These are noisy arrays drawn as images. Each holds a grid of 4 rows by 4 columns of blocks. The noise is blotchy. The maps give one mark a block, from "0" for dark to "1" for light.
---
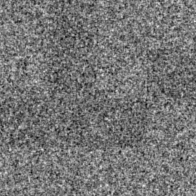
1 0 1 1
1 0 1 0
0 0 0 1
1 1 1 1
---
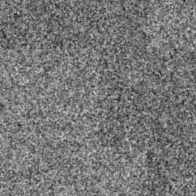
0 0 0 1
1 1 0 0
1 1 0 0
1 1 1 0
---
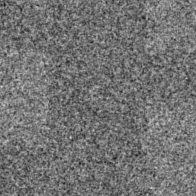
0 0 0 1
1 0 0 0
1 0 0 1
0 0 0 1
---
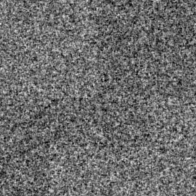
1 1 0 0
1 1 0 0
0 0 0 1
0 1 1 1
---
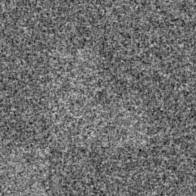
0 0 0 0
0 1 0 0
0 1 1 0
1 0 0 0
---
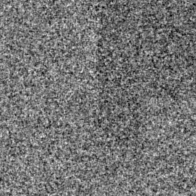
1 1 0 0
1 1 0 0
1 1 0 1
1 1 1 1
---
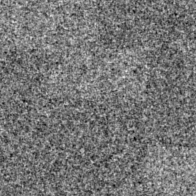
1 1 0 0
0 1 1 0
0 0 0 0
0 0 0 1
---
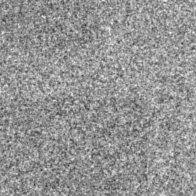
0 0 1 1
1 1 1 1
0 0 0 1
0 0 0 1
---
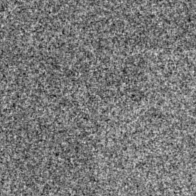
0 0 0 0
0 0 0 1
0 0 1 1
0 0 1 1
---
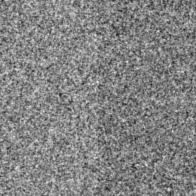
1 1 0 0
1 1 0 0
1 1 0 0
1 1 0 0
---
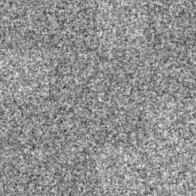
0 0 1 0
1 0 0 0
0 0 0 1
0 0 1 1
